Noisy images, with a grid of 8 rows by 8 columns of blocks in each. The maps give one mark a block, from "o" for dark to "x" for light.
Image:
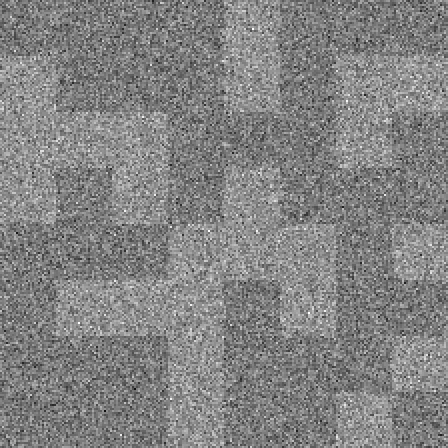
ooooxooo
xoooxoxx
xxxoooxo
xoxoxooo
oooxxxox
oxxxoxoo
oooxooox
oooxooxo
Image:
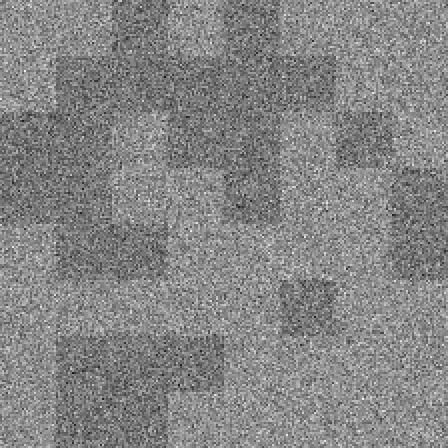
xxoxoxxx
xoooooxx
ooxooxox
ooxxoxxo
xooxxxxo
xxxxxoxx
xoooxxxx
xooxxxxx
